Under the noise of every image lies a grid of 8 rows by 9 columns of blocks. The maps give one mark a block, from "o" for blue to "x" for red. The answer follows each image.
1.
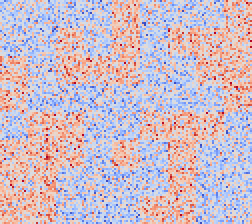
ooooxooox
ooxoxoxxx
xoxxxooxx
xooooooox
oxxooxxxo
xxxoxoxoo
xxooooxoo
xxoooxxoo
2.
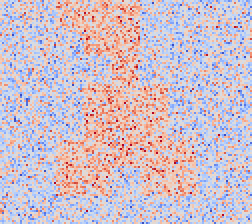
ooxxxoooo
oooxxoooo
ooooxoooo
oooxxxooo
oooxxxooo
ooxxxxxoo
ooxxoxxoo
ooooooooo
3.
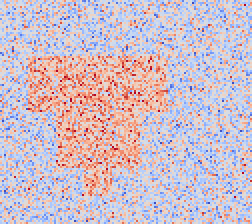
ooooooooo
ooooooooo
oxxxxxooo
oxxxxxooo
ooxxxoooo
ooxxxoooo
oooxooooo
ooooooooo
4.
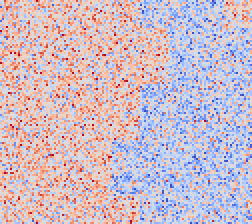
xxxxxooox
xxxxxxooo
xxxxxxooo
xxxxxoooo
xxxxxoooo
xxxxooooo
xxxxooooo
xxxxxoooo
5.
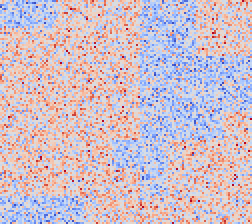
ooxxxooxx
xxxxxooxx
xxxxxoooo
xxxxxoooo
xxxxxooox
xxxxooxxx
xxxxxoxxx
oooxxxxxx
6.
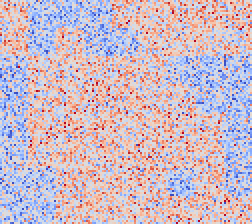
xoooxxxxx
xoxooxxxx
oxxxxxooo
oxxxxxxoo
oxxxxxxxo
oxxxxxxxo
ooxxxxoxo
ooxxxxxxx
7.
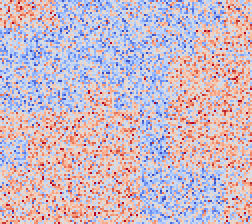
xxoooooox
oooooooxx
ooooooxxx
oooxooxxx
xxxxxoxxx
oxxxxoxxx
xxxxxooox
xxxxxooox
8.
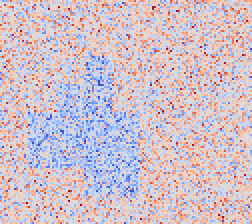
xxxxxxxxx
xxxxxxxxx
xxxoxxxxx
xxooxxxxx
xooooxxxx
xooooxxxx
xxxooxxxx
xxxxxxxxx
